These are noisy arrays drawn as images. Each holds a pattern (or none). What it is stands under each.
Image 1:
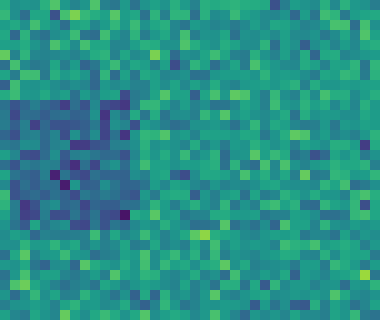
one block
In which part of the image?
middle left
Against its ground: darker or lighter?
darker
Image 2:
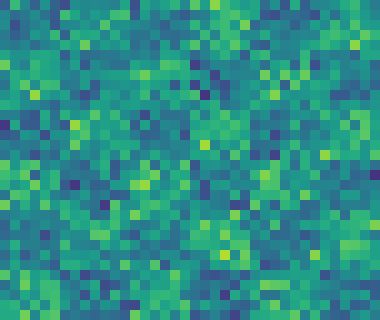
a checkerboard
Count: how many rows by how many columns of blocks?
6 by 6
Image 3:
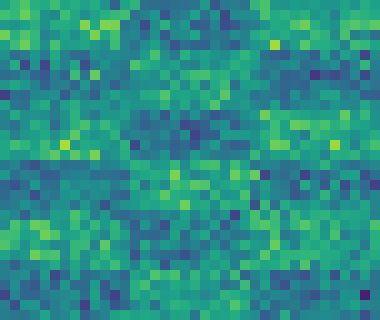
a checkerboard
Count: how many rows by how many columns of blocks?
6 by 3
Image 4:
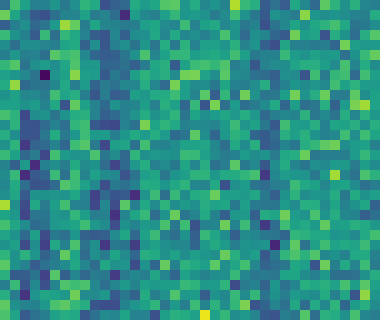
bands of columns
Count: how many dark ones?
3
